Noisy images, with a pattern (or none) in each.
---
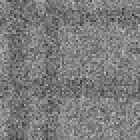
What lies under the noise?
bands of rows crossing bands of columns
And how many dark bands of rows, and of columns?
2 and 2
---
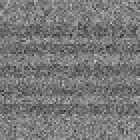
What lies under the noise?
bands of rows
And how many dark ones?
5
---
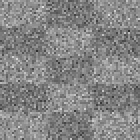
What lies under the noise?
a checkerboard
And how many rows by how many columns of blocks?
5 by 3
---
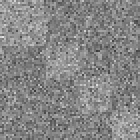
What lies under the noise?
blocks along the diagonal
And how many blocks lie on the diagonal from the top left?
4
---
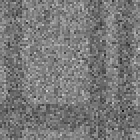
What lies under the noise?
bands of rows crossing bands of columns
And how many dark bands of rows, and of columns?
1 and 3
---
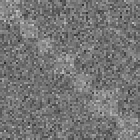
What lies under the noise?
blocks along the diagonal
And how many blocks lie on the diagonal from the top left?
7
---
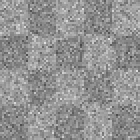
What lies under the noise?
a checkerboard
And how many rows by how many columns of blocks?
4 by 5
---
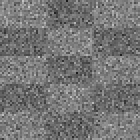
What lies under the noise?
a checkerboard
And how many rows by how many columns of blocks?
5 by 3
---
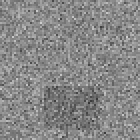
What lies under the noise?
one block
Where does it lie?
bottom middle
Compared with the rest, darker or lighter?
darker
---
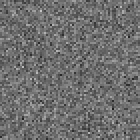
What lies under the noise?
only noise
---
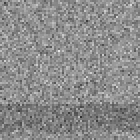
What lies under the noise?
one band of rows
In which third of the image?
bottom
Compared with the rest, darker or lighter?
darker
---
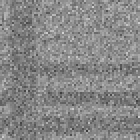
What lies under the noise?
bands of rows crossing bands of columns
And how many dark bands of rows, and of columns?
3 and 1
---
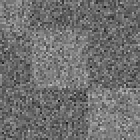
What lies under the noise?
blocks along the diagonal
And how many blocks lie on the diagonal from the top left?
3
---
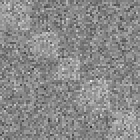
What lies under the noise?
blocks along the diagonal
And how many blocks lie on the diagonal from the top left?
5
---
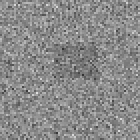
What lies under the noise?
one block
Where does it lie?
centre
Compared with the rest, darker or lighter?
darker
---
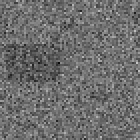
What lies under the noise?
one block
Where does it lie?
middle left
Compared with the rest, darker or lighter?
darker
